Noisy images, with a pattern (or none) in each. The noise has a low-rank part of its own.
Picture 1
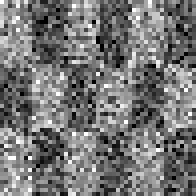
a checkerboard
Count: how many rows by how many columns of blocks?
3 by 6
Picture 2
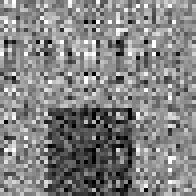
one block
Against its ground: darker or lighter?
darker
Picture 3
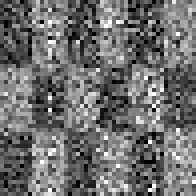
a checkerboard
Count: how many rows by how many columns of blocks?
3 by 6
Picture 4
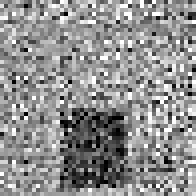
one block
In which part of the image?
bottom middle
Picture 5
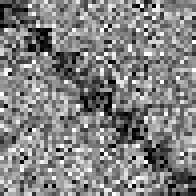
blocks along the diagonal
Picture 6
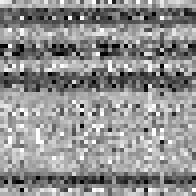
bands of rows
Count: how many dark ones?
4
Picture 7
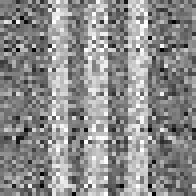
bands of columns
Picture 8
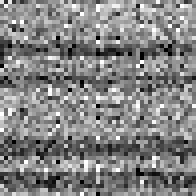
bands of rows
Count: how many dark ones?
4
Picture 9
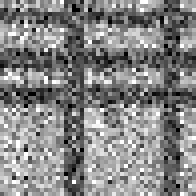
bands of rows crossing bands of columns
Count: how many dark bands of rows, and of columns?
3 and 2
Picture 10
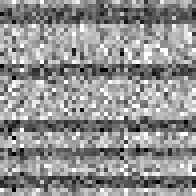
bands of rows
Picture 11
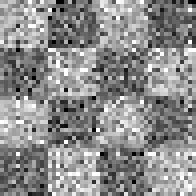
a checkerboard
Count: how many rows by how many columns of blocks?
4 by 4
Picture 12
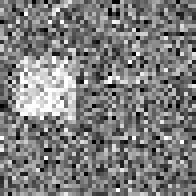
one block
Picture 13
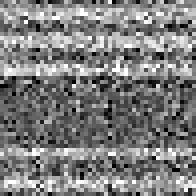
bands of rows
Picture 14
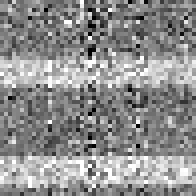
bands of rows
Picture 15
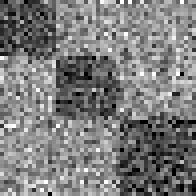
blocks along the diagonal
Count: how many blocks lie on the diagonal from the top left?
3
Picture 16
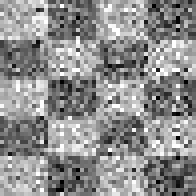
a checkerboard
